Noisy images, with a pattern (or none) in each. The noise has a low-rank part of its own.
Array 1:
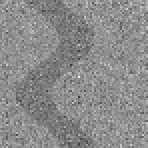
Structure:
a wavy band
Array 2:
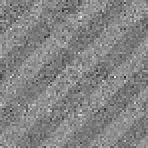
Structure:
diagonal stripes
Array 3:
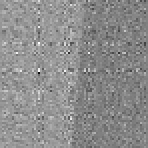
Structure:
a sharp edge
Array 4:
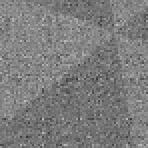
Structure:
spokes from one point
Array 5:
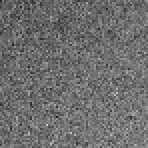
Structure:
a smooth slope
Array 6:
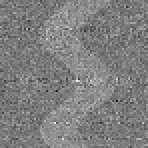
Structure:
a wavy band
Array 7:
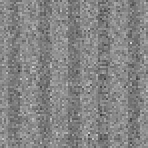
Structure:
vertical stripes
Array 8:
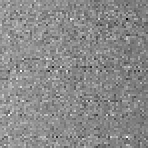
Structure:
a smooth slope
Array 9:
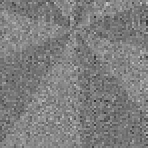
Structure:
spokes from one point
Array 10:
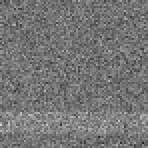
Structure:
one horizontal stripe
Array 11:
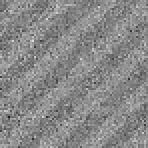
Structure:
diagonal stripes
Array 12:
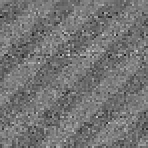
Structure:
diagonal stripes
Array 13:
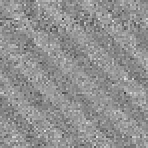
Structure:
diagonal stripes
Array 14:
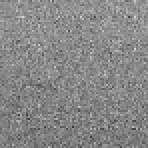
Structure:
a smooth slope
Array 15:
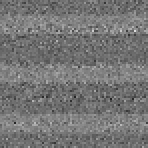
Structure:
horizontal stripes
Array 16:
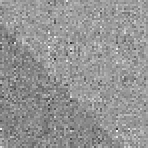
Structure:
a sharp edge
